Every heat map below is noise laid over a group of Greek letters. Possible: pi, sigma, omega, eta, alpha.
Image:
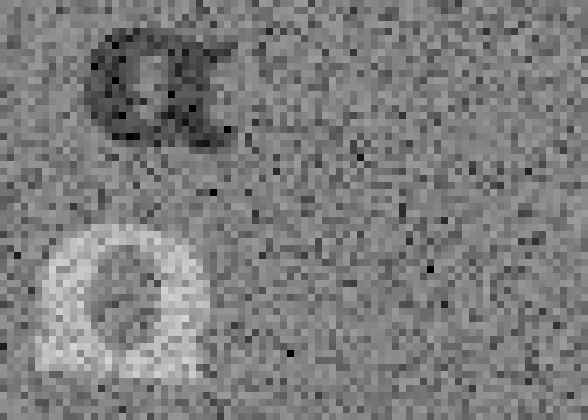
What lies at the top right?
nothing
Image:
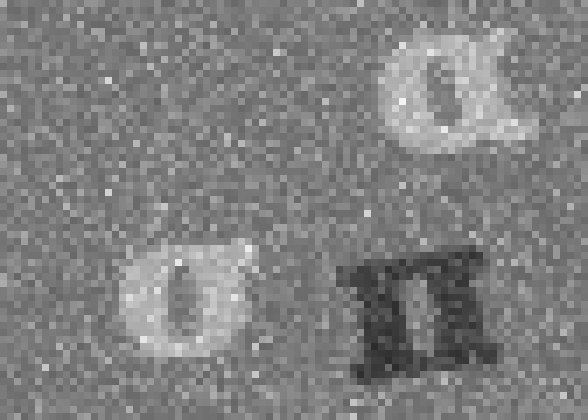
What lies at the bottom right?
pi
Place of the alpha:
top right
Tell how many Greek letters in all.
3
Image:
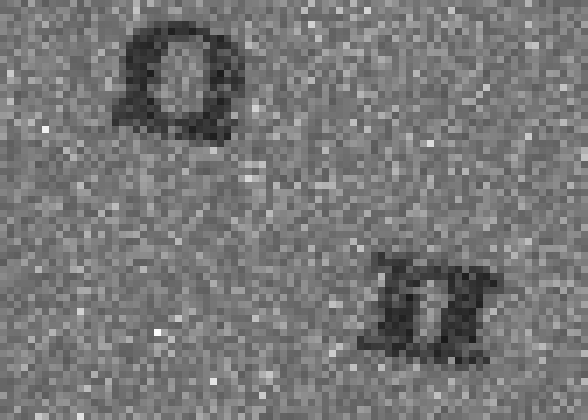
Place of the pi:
bottom right
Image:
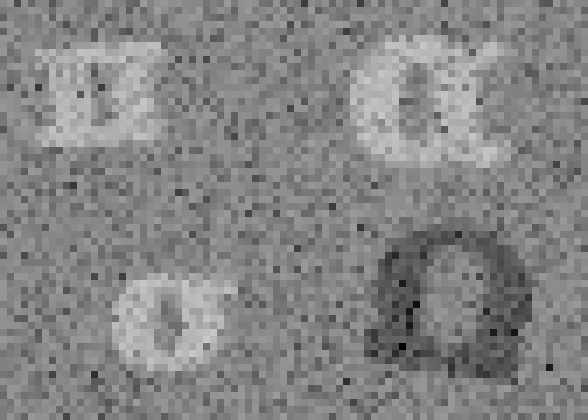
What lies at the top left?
pi
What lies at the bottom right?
omega
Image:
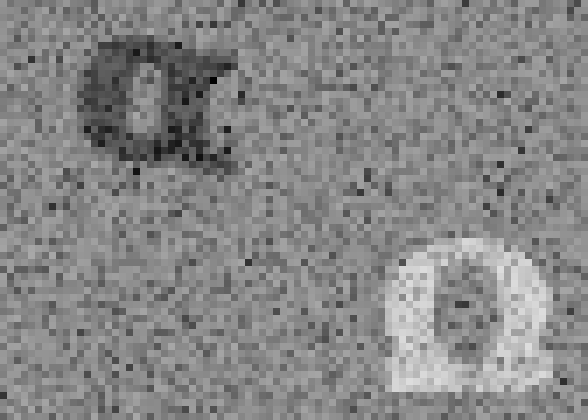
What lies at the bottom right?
omega
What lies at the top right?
nothing
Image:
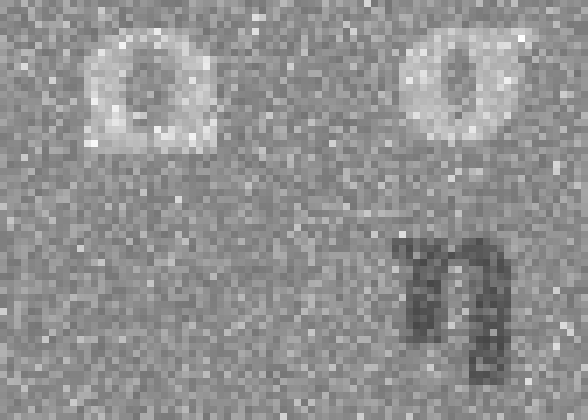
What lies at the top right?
sigma
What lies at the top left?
omega
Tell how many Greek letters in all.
3
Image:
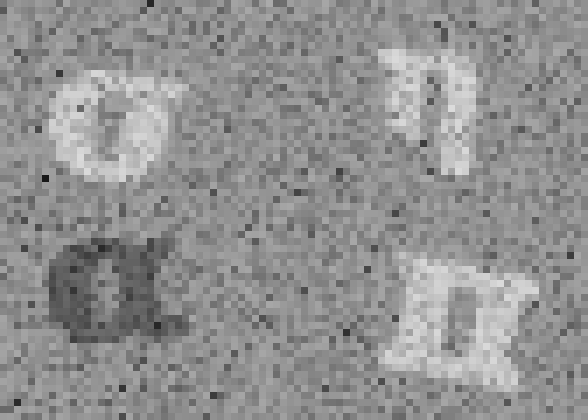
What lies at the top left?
sigma
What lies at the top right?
eta
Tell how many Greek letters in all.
4
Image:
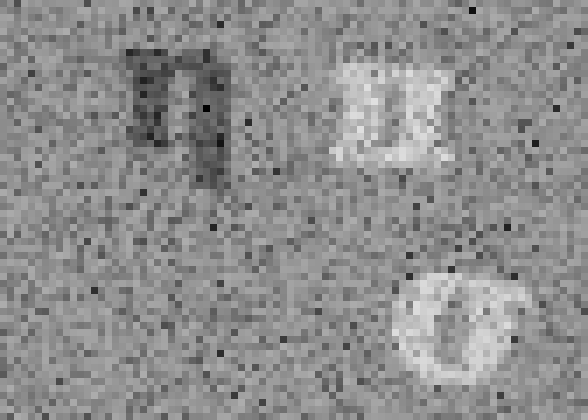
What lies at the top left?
eta
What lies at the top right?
pi
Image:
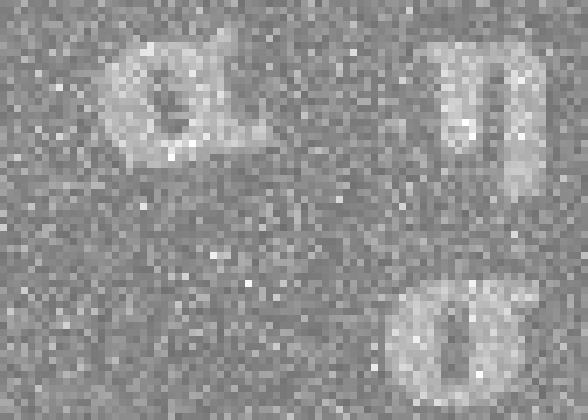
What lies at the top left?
alpha
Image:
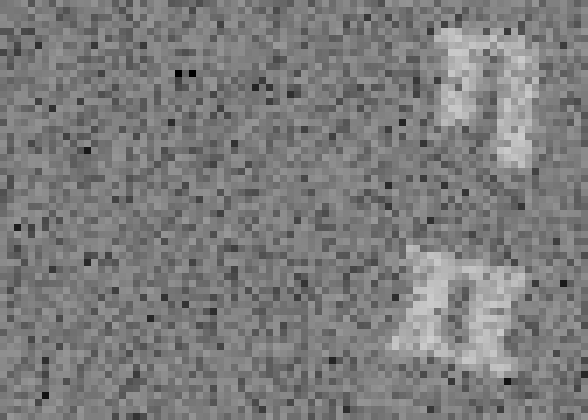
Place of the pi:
bottom right
